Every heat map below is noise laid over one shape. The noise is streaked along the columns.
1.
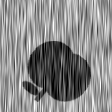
apple
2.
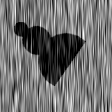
chess pawn
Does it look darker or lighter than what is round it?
darker
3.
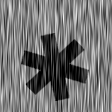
asterisk
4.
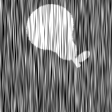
pear
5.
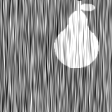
pear
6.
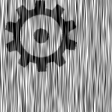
gear
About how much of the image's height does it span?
two thirds
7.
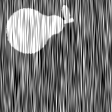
pear
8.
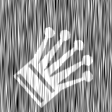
chess queen
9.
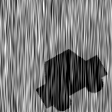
car
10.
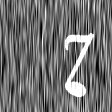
musical note
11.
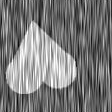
heart
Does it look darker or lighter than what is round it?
lighter
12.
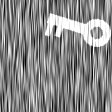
key
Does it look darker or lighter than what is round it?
lighter
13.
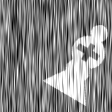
chess bishop
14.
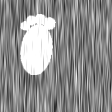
footprint
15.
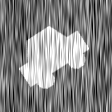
car
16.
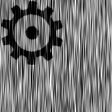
gear
